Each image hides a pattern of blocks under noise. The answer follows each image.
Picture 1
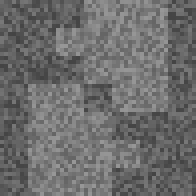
the same after a half turn
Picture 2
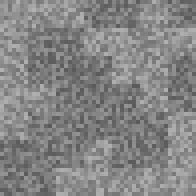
mirrored about the diagonal from the bottom left
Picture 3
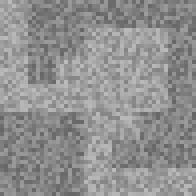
mirrored about the diagonal from the bottom left
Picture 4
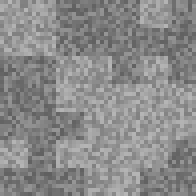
mirrored about the diagonal from the top left
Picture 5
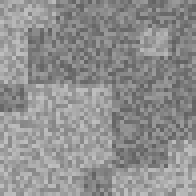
mirrored about the diagonal from the bottom left
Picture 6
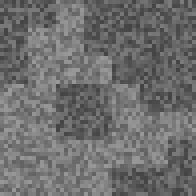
mirrored about the diagonal from the bottom left
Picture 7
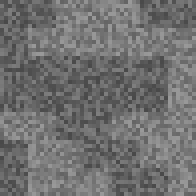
no symmetry
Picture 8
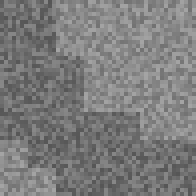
mirrored about the diagonal from the bottom left
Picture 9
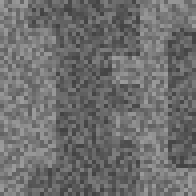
top and bottom mirror each other
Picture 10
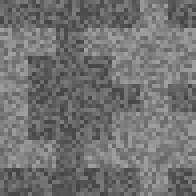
top and bottom mirror each other
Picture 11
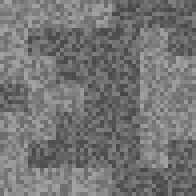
top and bottom mirror each other
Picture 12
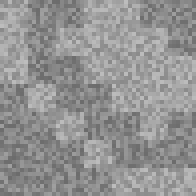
mirrored about the diagonal from the bottom left
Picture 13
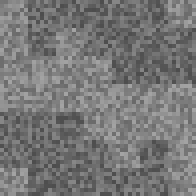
the same after a half turn
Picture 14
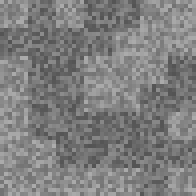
mirrored about the diagonal from the bottom left
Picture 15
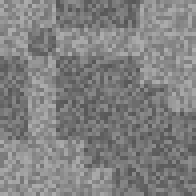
mirrored about the diagonal from the top left
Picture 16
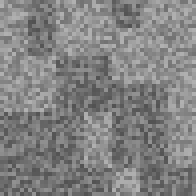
no symmetry
